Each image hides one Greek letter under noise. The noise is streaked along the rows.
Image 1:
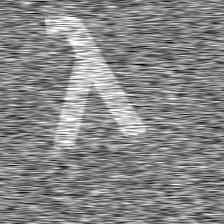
lambda
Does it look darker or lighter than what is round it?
lighter
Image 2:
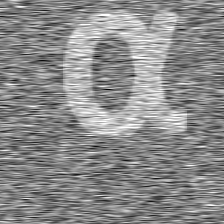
alpha
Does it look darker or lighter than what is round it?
lighter
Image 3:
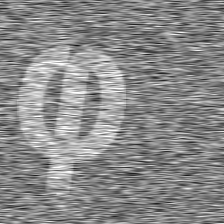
phi
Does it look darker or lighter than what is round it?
lighter
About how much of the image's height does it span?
two thirds
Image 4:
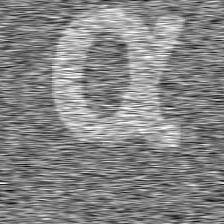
alpha
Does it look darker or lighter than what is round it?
lighter
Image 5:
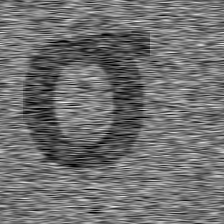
sigma
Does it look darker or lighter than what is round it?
darker
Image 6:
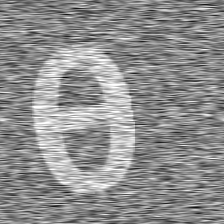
theta
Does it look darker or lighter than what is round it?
lighter
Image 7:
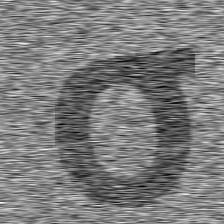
sigma
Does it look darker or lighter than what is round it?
darker
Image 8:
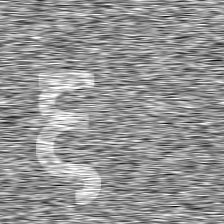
xi
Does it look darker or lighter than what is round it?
lighter
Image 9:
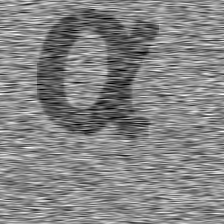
alpha
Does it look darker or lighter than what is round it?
darker
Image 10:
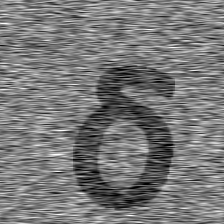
delta
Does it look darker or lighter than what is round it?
darker
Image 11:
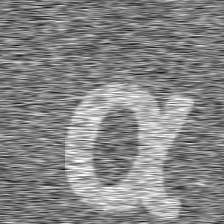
alpha
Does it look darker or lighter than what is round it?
lighter
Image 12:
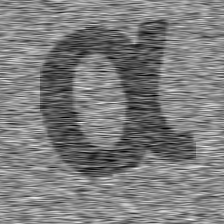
alpha
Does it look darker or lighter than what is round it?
darker
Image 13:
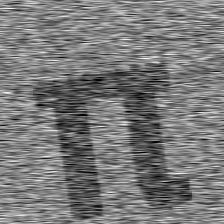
pi
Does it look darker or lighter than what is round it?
darker
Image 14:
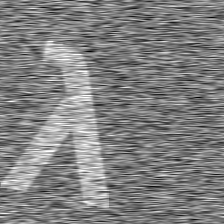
lambda
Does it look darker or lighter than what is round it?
lighter
